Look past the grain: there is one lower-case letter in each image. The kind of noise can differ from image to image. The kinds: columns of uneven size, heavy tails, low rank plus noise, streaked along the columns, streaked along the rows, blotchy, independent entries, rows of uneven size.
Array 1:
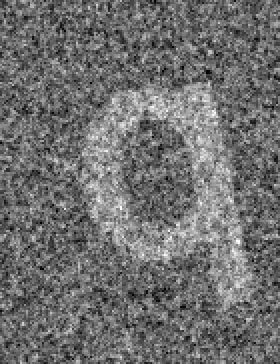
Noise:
blotchy
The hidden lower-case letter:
q
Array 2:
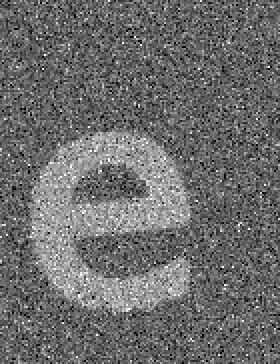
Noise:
heavy tails
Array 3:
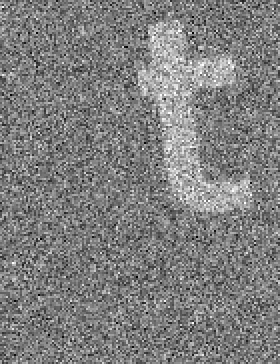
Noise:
low rank plus noise
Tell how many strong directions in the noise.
three or four
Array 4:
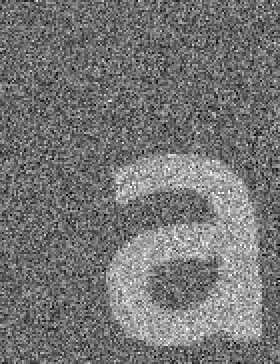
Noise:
independent entries
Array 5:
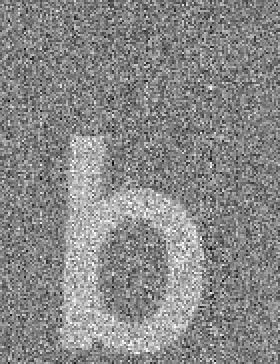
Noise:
columns of uneven size
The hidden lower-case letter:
b
